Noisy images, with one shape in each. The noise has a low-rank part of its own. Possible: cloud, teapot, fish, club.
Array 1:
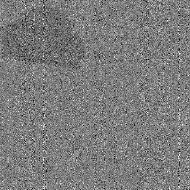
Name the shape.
cloud
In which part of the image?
top left
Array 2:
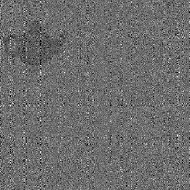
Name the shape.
teapot
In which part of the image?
top left
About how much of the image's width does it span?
a third
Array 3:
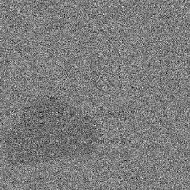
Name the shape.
cloud
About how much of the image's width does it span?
half
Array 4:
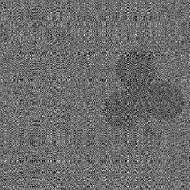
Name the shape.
club
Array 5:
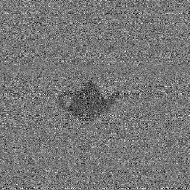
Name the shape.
teapot
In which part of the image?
centre
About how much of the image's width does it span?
a third
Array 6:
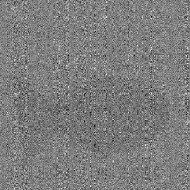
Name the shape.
fish
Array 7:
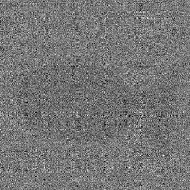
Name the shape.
fish
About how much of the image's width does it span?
nearly all
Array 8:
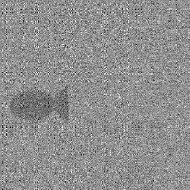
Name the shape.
fish
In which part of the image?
middle left
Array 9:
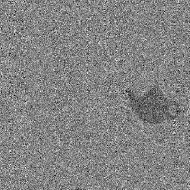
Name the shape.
teapot
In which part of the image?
middle right
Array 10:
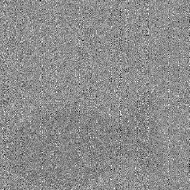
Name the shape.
fish
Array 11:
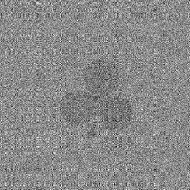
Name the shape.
club
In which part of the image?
centre
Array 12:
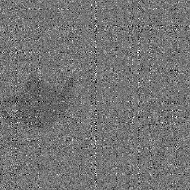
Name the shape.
teapot
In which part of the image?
middle left
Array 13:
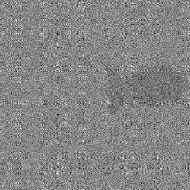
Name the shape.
fish
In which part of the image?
middle right
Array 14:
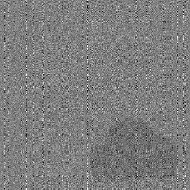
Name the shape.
cloud
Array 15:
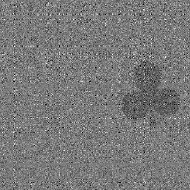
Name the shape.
club
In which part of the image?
middle right
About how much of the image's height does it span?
a third
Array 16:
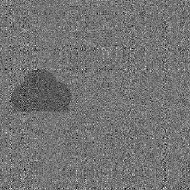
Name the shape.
cloud
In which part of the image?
middle left
